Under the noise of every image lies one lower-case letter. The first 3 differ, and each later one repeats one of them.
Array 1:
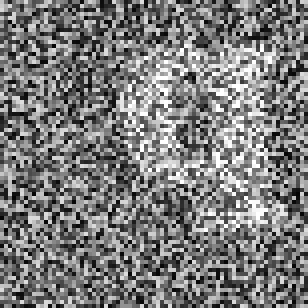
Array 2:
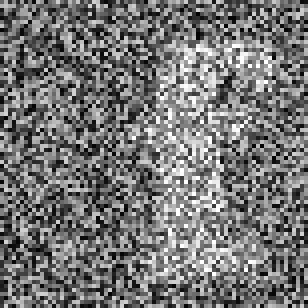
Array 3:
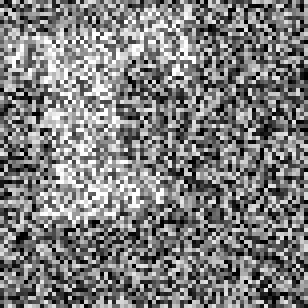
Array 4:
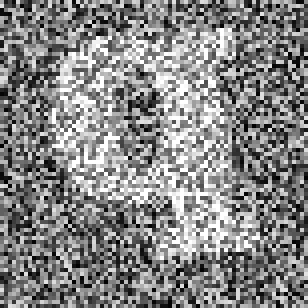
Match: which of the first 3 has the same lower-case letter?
1
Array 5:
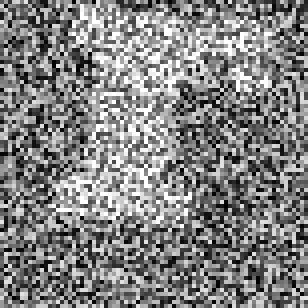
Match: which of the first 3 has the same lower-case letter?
3
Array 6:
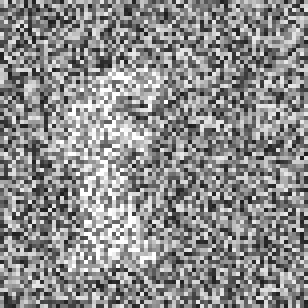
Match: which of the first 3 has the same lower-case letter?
2
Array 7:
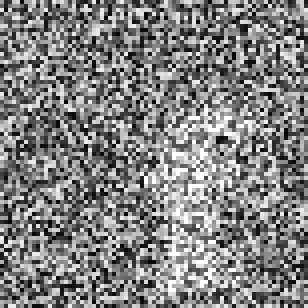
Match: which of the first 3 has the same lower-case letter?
2
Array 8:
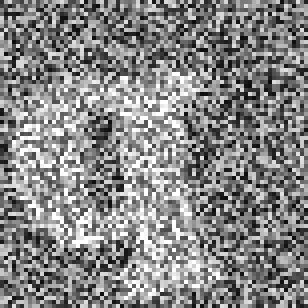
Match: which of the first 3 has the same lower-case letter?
1
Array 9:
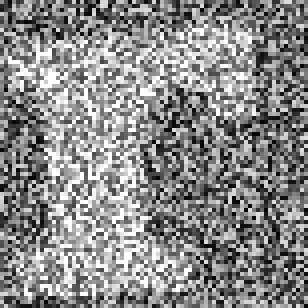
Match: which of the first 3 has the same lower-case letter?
3
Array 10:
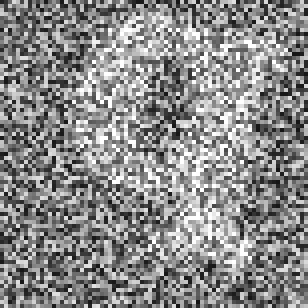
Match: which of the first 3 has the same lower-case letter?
1
